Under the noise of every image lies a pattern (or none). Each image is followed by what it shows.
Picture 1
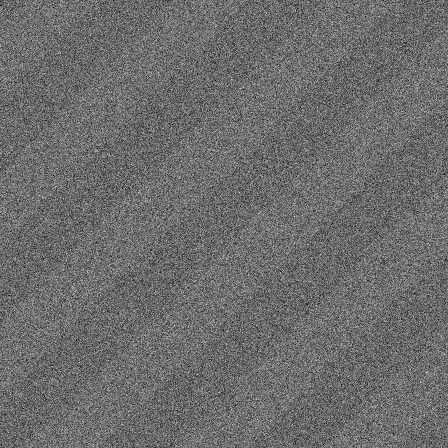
diagonal stripes
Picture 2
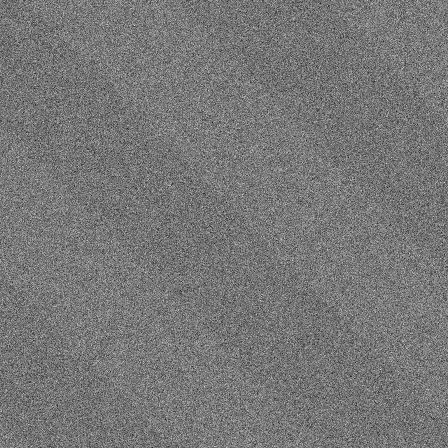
diagonal stripes
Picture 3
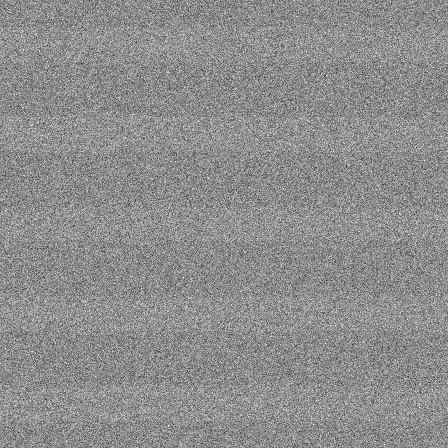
horizontal stripes
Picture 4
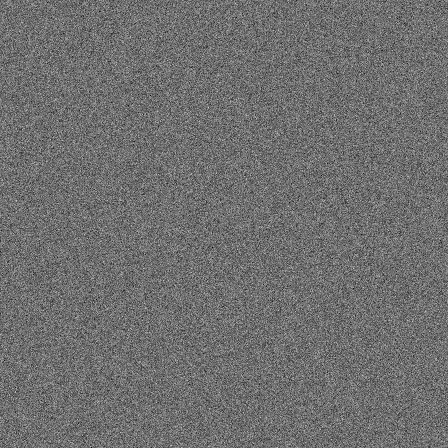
only noise
